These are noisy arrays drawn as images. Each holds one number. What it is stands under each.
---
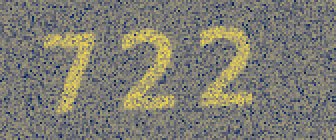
722
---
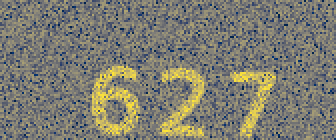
627
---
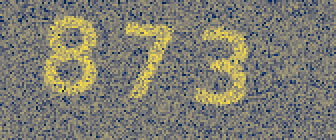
873
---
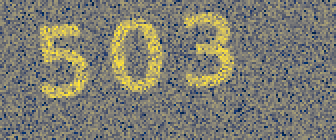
503
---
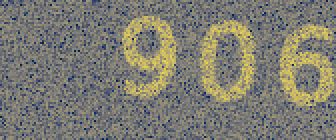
906
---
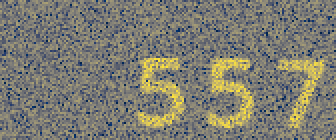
557
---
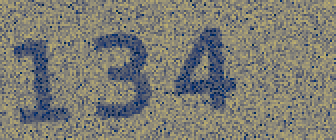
134
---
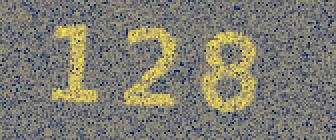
128
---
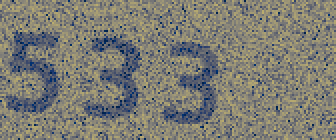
533
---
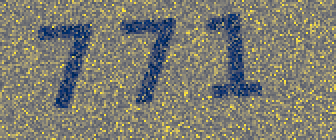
771
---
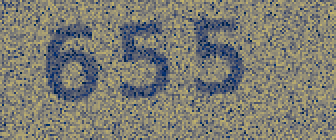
655
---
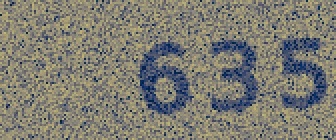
635
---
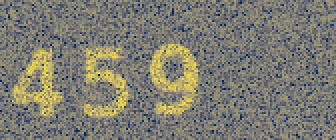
459
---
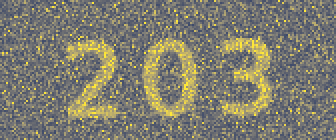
203
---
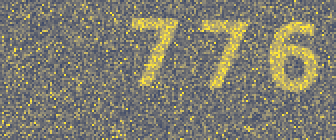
776
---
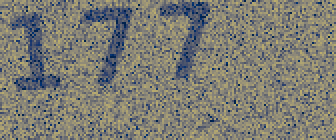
177
